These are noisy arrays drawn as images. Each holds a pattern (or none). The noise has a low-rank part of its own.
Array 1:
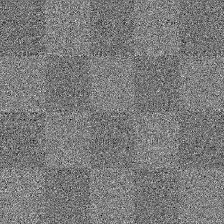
a checkerboard
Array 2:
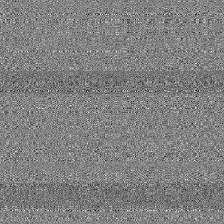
bands of rows
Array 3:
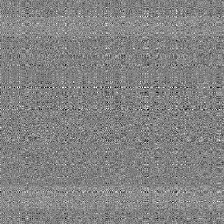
bands of rows
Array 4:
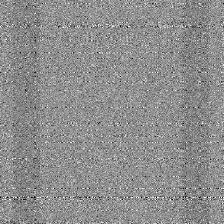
bands of columns
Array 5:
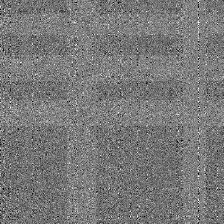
bands of rows crossing bands of columns
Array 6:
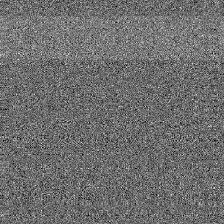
one band of rows
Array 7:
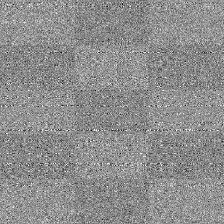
a checkerboard
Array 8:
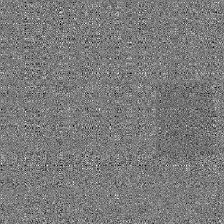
one block
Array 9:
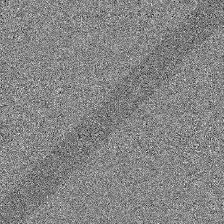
a diagonal band
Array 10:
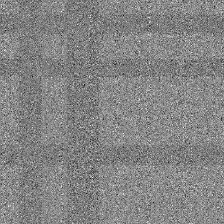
bands of rows crossing bands of columns
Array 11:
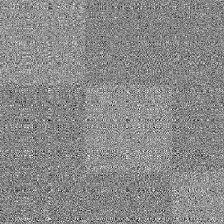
blocks along the diagonal
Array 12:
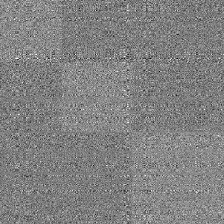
blocks along the diagonal
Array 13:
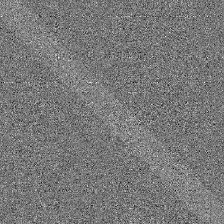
a diagonal band
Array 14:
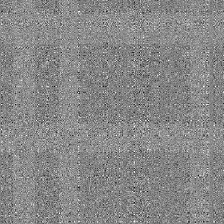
bands of rows crossing bands of columns
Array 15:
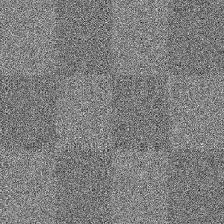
a checkerboard
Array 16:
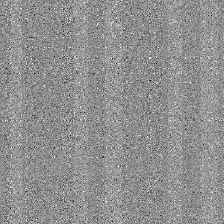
bands of columns
